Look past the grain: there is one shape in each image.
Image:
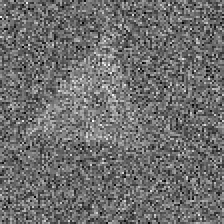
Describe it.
light triangle
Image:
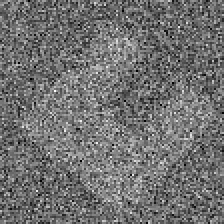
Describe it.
light square with a notch
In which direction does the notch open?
up and right
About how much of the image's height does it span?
nearly all
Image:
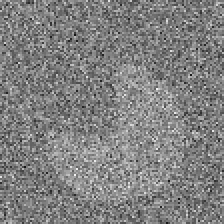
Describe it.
light disc with a wedge cut out
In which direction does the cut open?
up and left
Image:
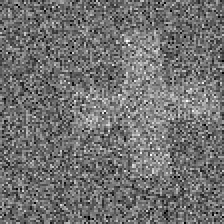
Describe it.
light cross
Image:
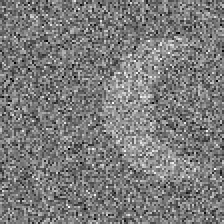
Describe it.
light crescent
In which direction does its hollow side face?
right
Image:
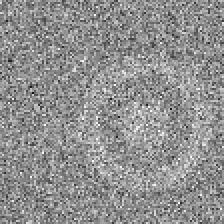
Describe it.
light bullseye
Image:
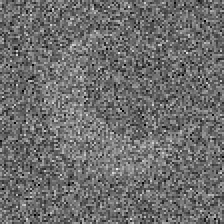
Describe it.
light crescent
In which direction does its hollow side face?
up and right
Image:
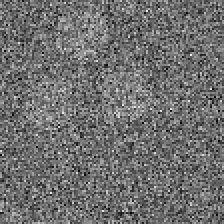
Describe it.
light three dots
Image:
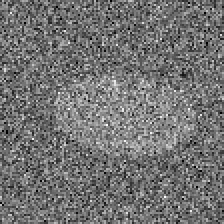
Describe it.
light ellipse
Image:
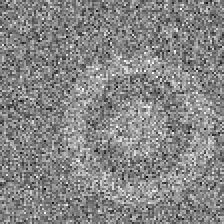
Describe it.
light bullseye
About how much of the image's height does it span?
two thirds
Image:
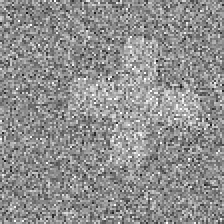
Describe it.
light cross
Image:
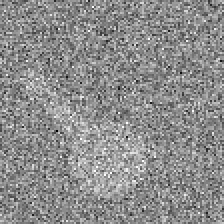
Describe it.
light lollipop
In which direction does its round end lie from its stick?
down and right
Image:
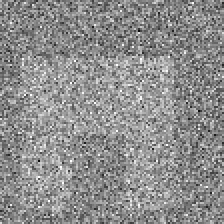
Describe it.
light square with a notch
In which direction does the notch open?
down
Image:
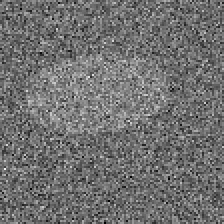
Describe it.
light ellipse
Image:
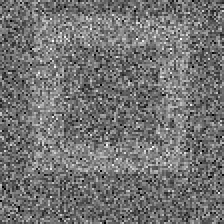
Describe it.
light square frame
